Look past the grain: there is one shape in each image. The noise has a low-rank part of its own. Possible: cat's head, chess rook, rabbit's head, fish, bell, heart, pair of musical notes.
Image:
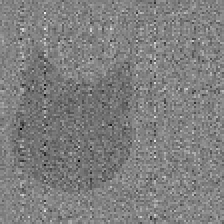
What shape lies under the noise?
cat's head
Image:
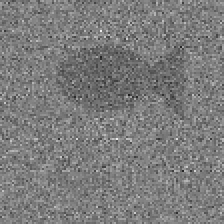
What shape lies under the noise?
fish
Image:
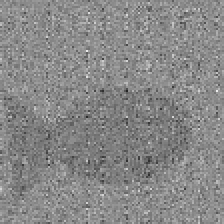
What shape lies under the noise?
fish
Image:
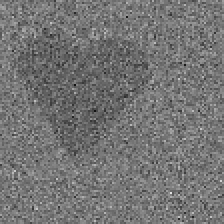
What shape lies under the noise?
heart
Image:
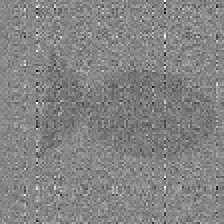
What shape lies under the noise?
fish
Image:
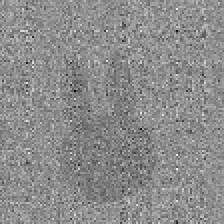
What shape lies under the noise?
rabbit's head
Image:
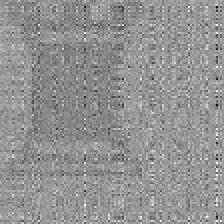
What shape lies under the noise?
chess rook
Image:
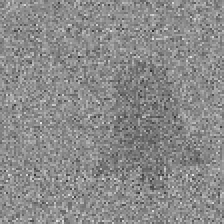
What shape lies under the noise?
bell
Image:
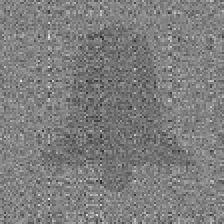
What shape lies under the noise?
bell
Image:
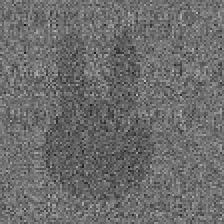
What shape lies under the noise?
rabbit's head
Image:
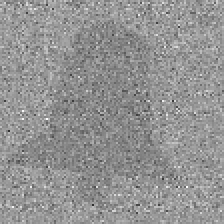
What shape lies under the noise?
bell
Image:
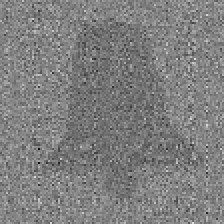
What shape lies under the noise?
bell
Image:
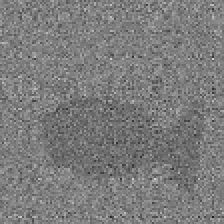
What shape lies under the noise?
fish
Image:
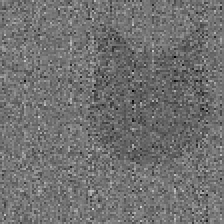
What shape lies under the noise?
cat's head
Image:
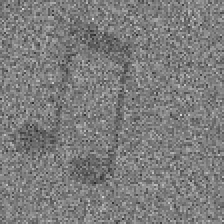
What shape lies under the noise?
pair of musical notes
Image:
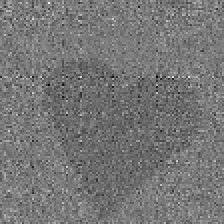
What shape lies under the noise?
heart
